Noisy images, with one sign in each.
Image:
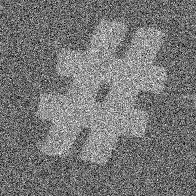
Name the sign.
hash sign
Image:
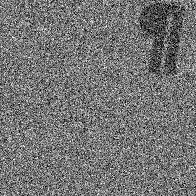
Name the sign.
pilcrow
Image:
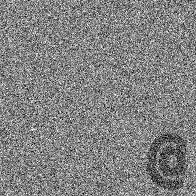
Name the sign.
at sign
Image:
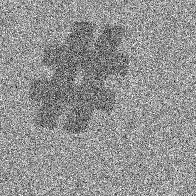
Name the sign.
hash sign
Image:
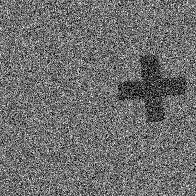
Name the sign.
plus sign
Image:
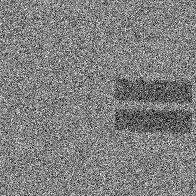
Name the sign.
equals sign
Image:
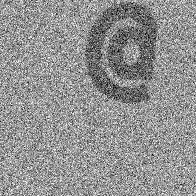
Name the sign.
at sign
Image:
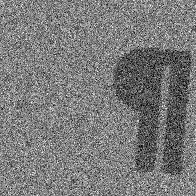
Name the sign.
pilcrow
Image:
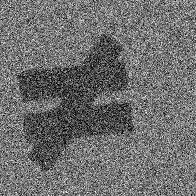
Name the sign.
not-equal sign
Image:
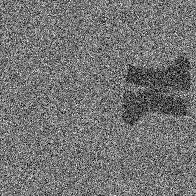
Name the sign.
not-equal sign
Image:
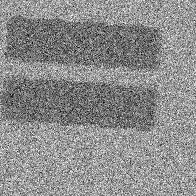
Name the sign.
equals sign
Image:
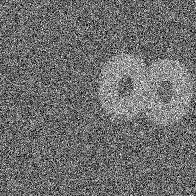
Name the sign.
infinity sign
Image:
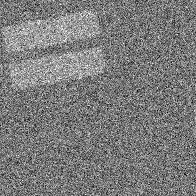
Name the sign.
equals sign
